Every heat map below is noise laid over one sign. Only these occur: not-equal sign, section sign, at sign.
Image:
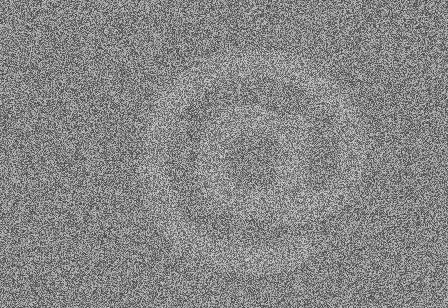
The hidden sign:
at sign
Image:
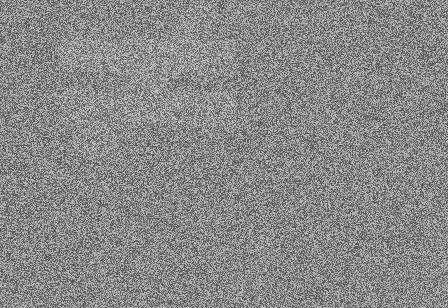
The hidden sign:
not-equal sign
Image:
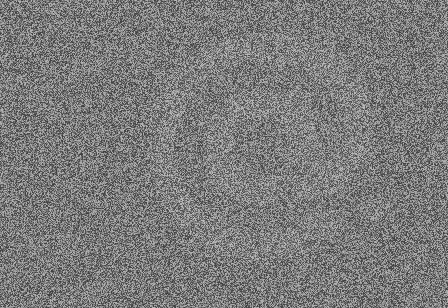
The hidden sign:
at sign
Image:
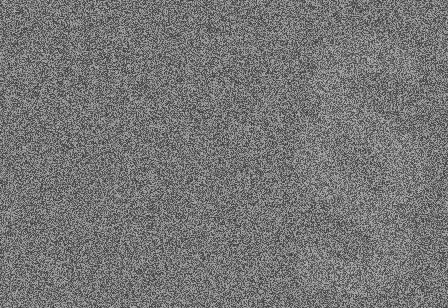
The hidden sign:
section sign
